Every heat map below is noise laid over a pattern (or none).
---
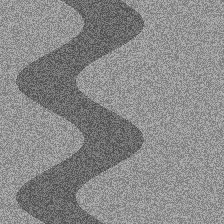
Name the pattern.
a wavy band
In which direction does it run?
top to bottom
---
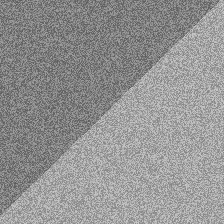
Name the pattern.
a sharp edge
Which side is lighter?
bottom right
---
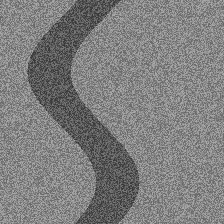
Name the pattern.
a wavy band
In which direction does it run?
top to bottom
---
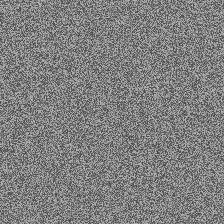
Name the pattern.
only noise
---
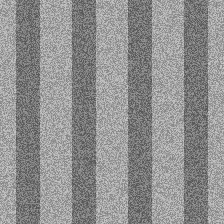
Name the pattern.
vertical stripes
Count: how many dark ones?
4
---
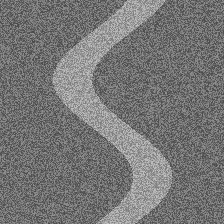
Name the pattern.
a wavy band
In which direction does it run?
top to bottom
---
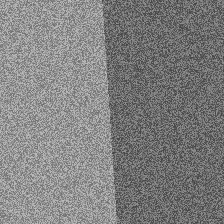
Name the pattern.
a sharp edge
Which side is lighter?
left
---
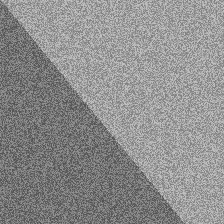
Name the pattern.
a sharp edge
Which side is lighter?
top right
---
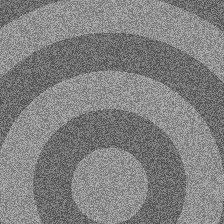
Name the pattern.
rings round one point
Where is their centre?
bottom middle
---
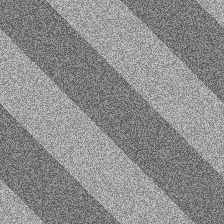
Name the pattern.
diagonal stripes
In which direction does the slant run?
top left to bottom right
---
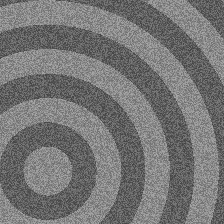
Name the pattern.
rings round one point
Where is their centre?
bottom left
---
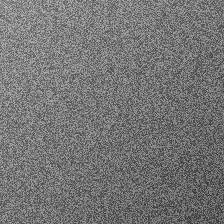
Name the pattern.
a smooth slope
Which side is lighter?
top left
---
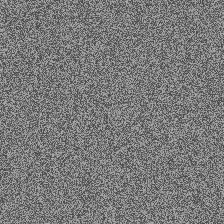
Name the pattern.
only noise
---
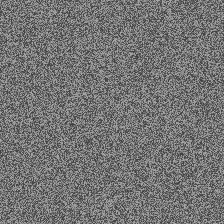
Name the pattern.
only noise
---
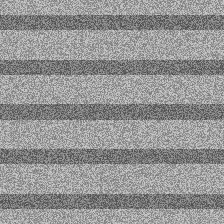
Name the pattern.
horizontal stripes
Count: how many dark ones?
5
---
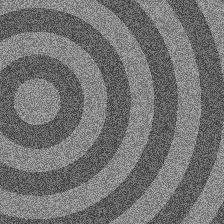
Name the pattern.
rings round one point
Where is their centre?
middle left
